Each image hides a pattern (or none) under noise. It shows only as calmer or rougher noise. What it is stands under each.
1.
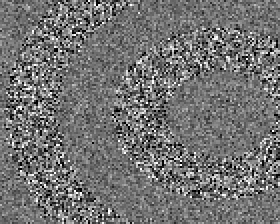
rings round one point
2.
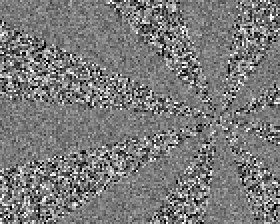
spokes from one point
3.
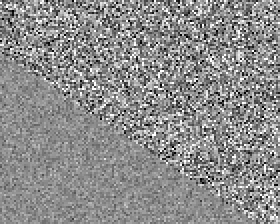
a sharp edge
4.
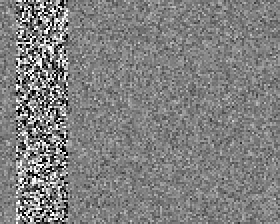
one vertical stripe
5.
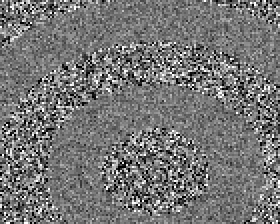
rings round one point
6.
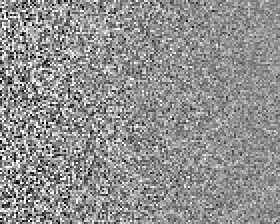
a smooth slope
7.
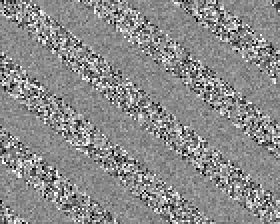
diagonal stripes
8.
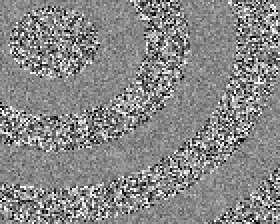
rings round one point
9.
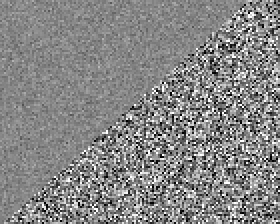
a sharp edge
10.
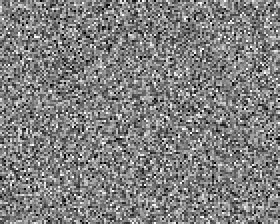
only noise
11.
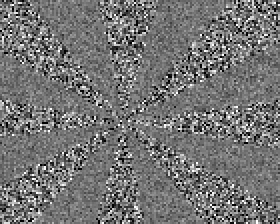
spokes from one point
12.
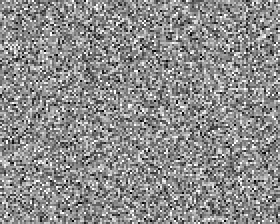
only noise
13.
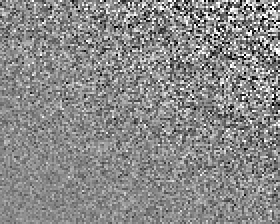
a smooth slope
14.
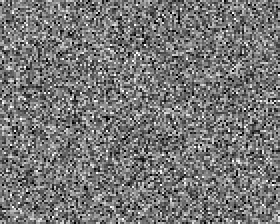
only noise
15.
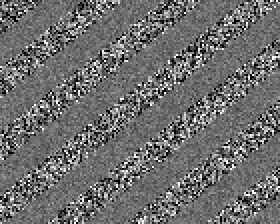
diagonal stripes
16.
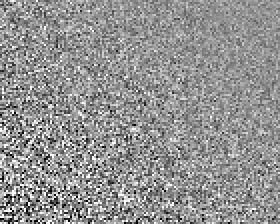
a smooth slope
